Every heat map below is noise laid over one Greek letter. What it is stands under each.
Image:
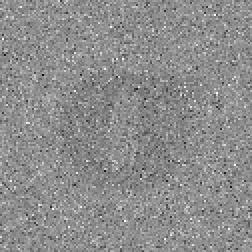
sigma
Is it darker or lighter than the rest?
darker
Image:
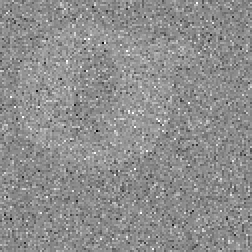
sigma
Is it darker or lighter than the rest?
lighter
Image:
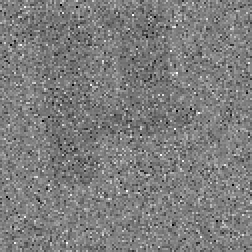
mu
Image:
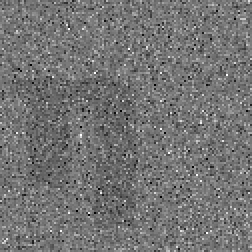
eta
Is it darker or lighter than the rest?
darker
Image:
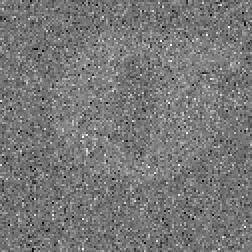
sigma
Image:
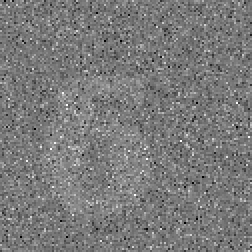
delta
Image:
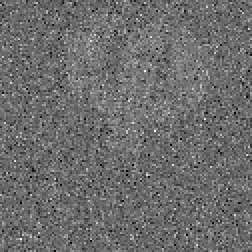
phi
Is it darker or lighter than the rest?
lighter
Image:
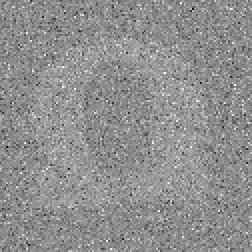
omega
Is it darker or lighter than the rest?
lighter
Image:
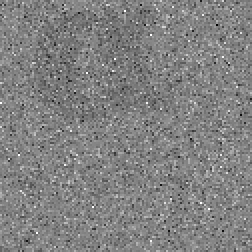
alpha
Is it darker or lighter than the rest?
darker
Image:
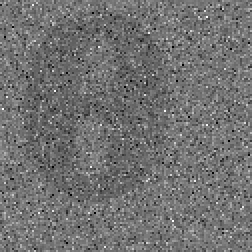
theta
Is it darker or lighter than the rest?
darker
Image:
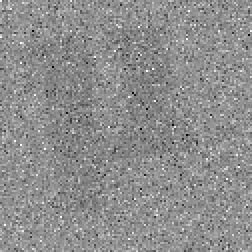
mu
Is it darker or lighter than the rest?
darker
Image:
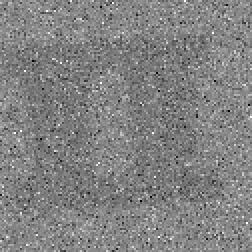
pi
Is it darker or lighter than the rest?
darker
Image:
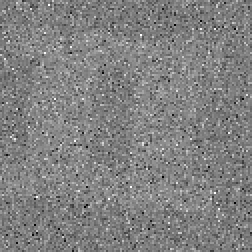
pi
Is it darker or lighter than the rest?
lighter
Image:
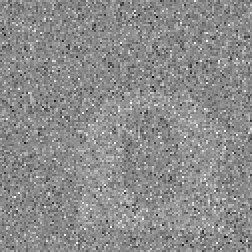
omega
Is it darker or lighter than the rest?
lighter
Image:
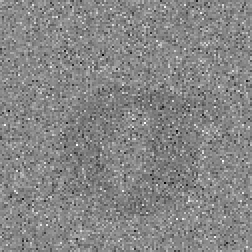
sigma
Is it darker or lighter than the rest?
darker
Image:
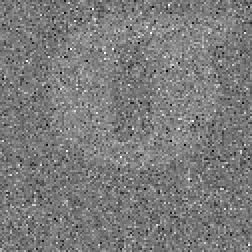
sigma
